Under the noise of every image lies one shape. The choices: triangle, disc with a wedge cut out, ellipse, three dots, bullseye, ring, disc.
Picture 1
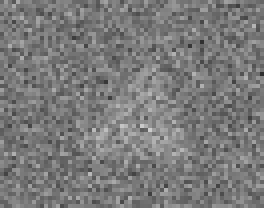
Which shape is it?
triangle
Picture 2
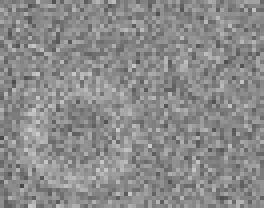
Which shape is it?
ring
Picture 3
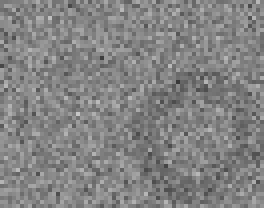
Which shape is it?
ring
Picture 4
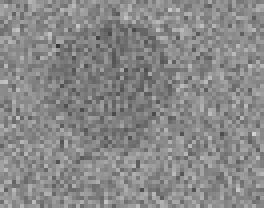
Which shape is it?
disc
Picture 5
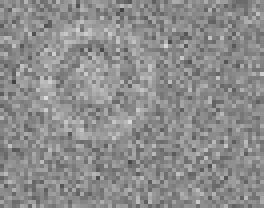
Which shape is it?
bullseye
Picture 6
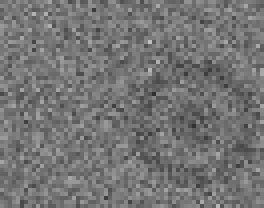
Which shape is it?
bullseye
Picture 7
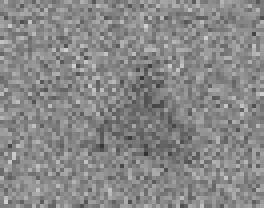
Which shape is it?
triangle
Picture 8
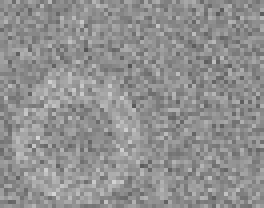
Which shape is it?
ring
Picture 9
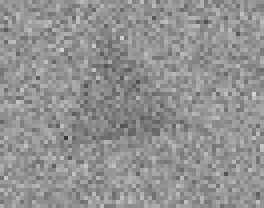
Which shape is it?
triangle
